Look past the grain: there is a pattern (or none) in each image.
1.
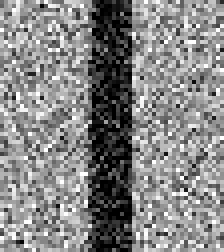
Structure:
one vertical stripe
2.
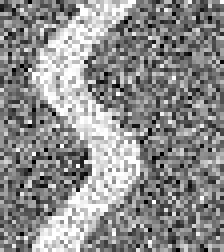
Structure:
a wavy band
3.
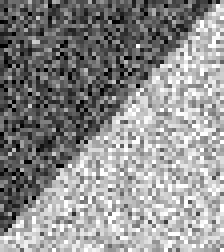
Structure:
a sharp edge
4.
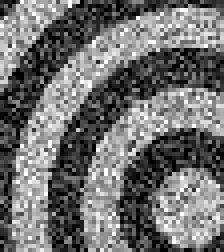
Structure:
rings round one point
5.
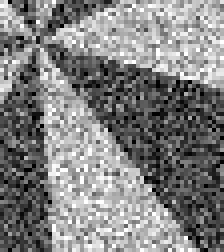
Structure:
spokes from one point
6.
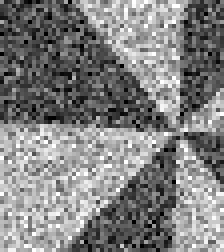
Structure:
spokes from one point
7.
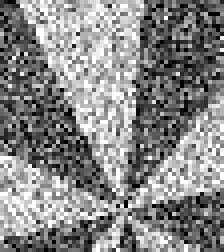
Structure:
spokes from one point
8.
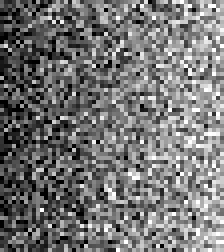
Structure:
a smooth slope
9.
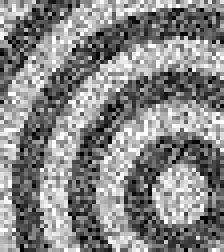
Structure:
rings round one point
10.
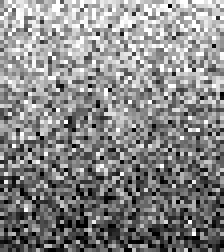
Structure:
a smooth slope
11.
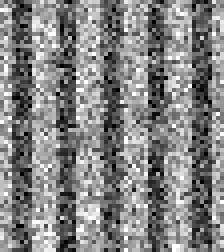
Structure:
vertical stripes
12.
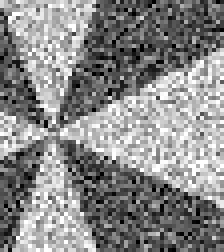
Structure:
spokes from one point
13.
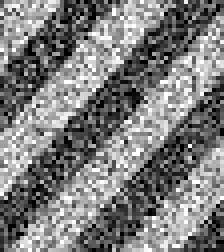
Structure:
diagonal stripes
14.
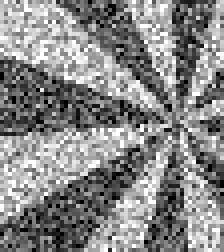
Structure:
spokes from one point
